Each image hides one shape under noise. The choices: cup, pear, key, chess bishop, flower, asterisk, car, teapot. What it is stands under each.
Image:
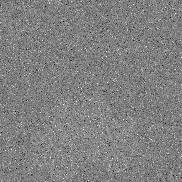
light car
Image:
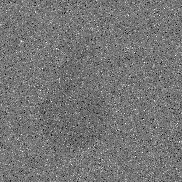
dark pear
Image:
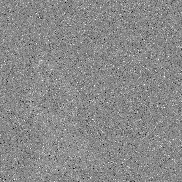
light chess bishop
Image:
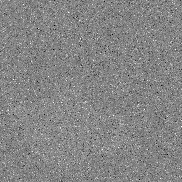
light teapot
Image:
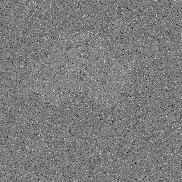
light car
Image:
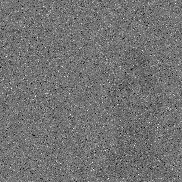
dark chess bishop
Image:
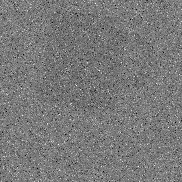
dark cup
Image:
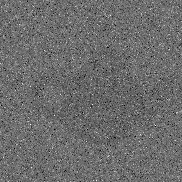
dark teapot
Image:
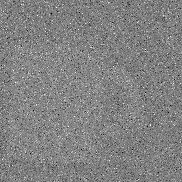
light cup
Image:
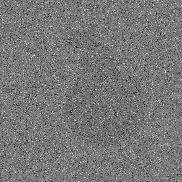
dark pear
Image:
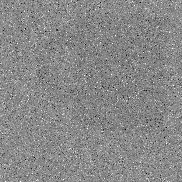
dark cup
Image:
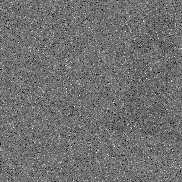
dark chess bishop
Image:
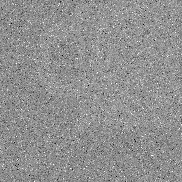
light cup
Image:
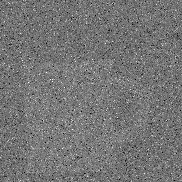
light cup
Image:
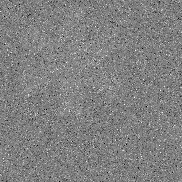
light asterisk
